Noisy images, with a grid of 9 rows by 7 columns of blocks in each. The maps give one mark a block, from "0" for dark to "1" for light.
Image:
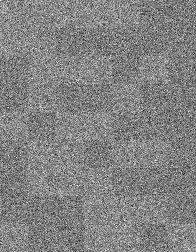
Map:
1 1 1 1 1 0 0
1 1 0 0 0 0 0
0 1 1 1 0 1 0
0 1 0 0 1 0 0
1 0 1 1 0 0 0
0 1 1 0 1 1 0
0 1 1 1 0 0 0
0 0 0 1 1 1 0
1 0 0 1 1 0 1
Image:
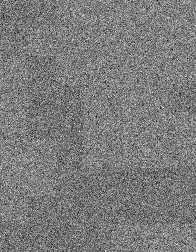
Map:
0 0 1 1 1 1 1
0 1 1 1 1 1 1
1 0 1 1 1 1 1
1 0 0 1 1 1 0
1 0 0 1 1 1 1
1 1 0 1 1 1 1
1 1 0 0 0 0 0
1 0 0 0 0 0 0
0 0 0 0 1 1 1
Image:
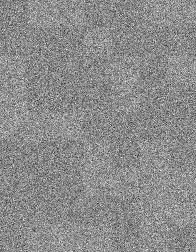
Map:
0 1 1 0 0 1 1
0 0 0 1 0 0 0
1 0 0 0 1 0 1
1 0 0 0 1 0 0
1 1 1 0 0 0 0
0 0 0 1 0 1 0
0 0 0 1 1 1 1
0 0 0 0 0 1 1
0 1 1 1 0 1 0
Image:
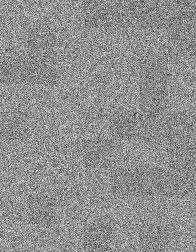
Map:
1 1 1 0 0 0 0
1 0 1 1 1 1 0
0 0 1 1 1 0 1
1 1 1 1 1 0 1
0 1 1 1 0 0 0
1 1 1 0 1 1 0
1 1 1 1 0 0 0
1 0 1 1 1 1 1
1 1 1 0 1 0 1
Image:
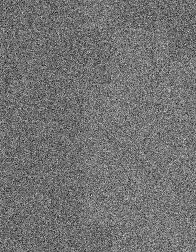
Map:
0 0 0 1 0 0 0
0 0 0 0 1 1 0
0 0 0 0 1 1 1
0 0 0 1 1 1 1
0 0 0 1 1 1 1
0 0 0 1 1 1 1
0 0 0 1 1 1 1
0 0 0 1 1 1 1
0 0 0 0 1 1 1
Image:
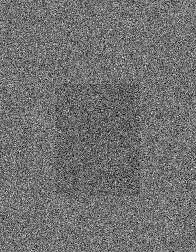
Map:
1 1 1 1 1 1 1
1 1 1 1 1 1 1
1 1 1 1 1 1 1
1 1 0 0 0 1 1
1 1 0 0 0 1 1
1 1 0 0 0 1 1
1 1 0 0 0 1 1
1 1 1 1 1 1 1
1 1 1 1 1 1 1
